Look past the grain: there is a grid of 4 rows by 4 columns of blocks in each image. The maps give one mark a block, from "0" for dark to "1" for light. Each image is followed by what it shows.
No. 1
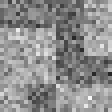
0 0 0 1
1 1 0 1
1 1 0 0
1 0 1 1
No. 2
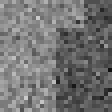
1 1 1 0
1 1 0 0
1 1 0 0
1 1 0 0
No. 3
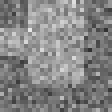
0 1 1 0
1 1 1 0
0 1 1 0
0 0 0 0
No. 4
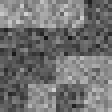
1 1 1 0
0 0 0 0
0 0 1 1
0 1 0 1
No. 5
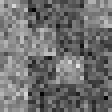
1 0 0 1
1 1 0 0
1 0 1 0
1 0 0 0
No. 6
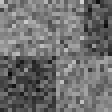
1 1 1 0
1 1 1 0
0 0 1 1
0 0 1 1
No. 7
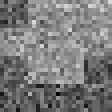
0 1 1 1
1 1 1 1
0 1 1 0
0 0 0 0
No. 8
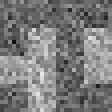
0 0 0 0
0 1 0 1
1 1 0 1
0 1 0 0
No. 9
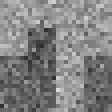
1 1 1 1
1 0 1 1
0 0 1 0
0 0 1 0
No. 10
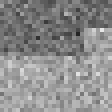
0 0 0 0
0 0 0 1
1 1 1 1
1 1 1 1
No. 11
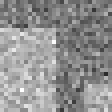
0 0 0 0
1 1 0 0
1 1 0 0
1 1 0 1
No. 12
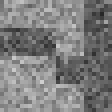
1 1 1 0
0 0 1 0
1 1 0 0
1 1 1 0
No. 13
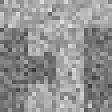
1 1 1 1
0 1 1 0
0 0 1 0
0 1 1 0
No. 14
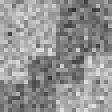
1 1 0 0
1 1 0 0
1 0 0 1
0 0 1 1
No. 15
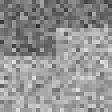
0 0 0 0
0 0 1 1
1 1 1 1
1 1 1 1
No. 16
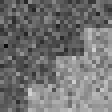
0 0 0 0
0 0 0 1
0 0 1 1
0 1 1 1
